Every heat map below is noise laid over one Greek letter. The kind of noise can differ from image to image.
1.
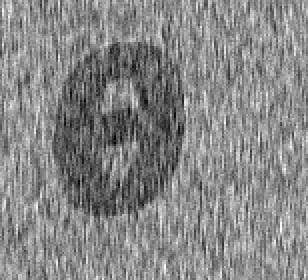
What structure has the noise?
streaked along the columns
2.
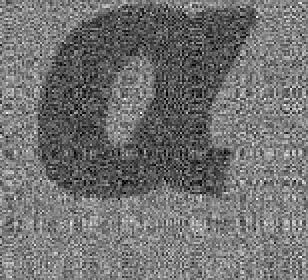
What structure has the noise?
low rank plus noise
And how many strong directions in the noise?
one
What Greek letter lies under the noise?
alpha
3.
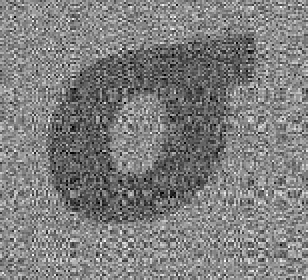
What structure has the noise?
low rank plus noise
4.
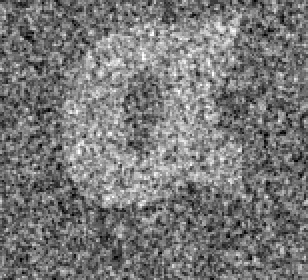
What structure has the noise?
blotchy
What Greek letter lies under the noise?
alpha
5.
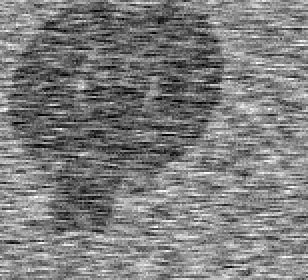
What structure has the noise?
streaked along the rows
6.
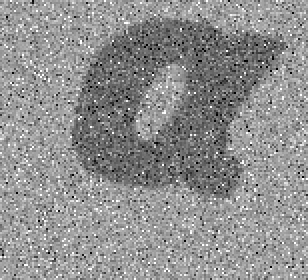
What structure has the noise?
heavy tails
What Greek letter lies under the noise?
alpha
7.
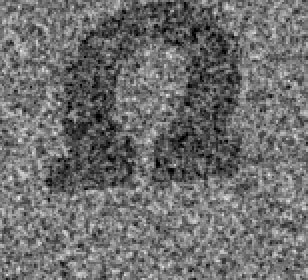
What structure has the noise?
blotchy
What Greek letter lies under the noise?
omega
